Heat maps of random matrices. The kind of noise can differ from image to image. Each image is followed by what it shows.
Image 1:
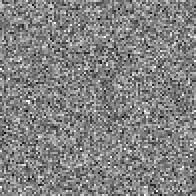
independent entries
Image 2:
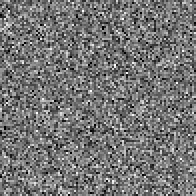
independent entries
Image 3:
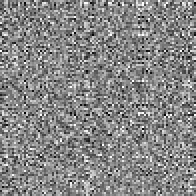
low rank plus noise
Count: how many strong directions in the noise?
two
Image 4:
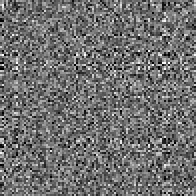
low rank plus noise
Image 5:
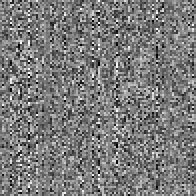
columns of uneven size
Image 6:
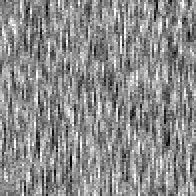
streaked along the columns
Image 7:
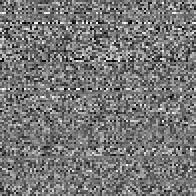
rows of uneven size
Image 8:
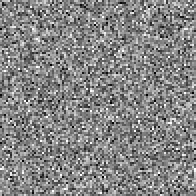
independent entries
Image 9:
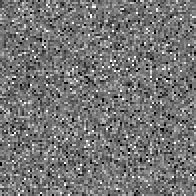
heavy tails
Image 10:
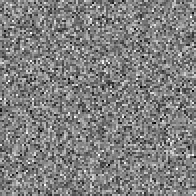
independent entries
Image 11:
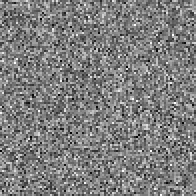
independent entries
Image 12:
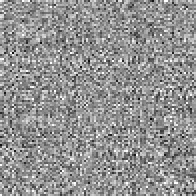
low rank plus noise
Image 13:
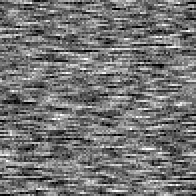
streaked along the rows
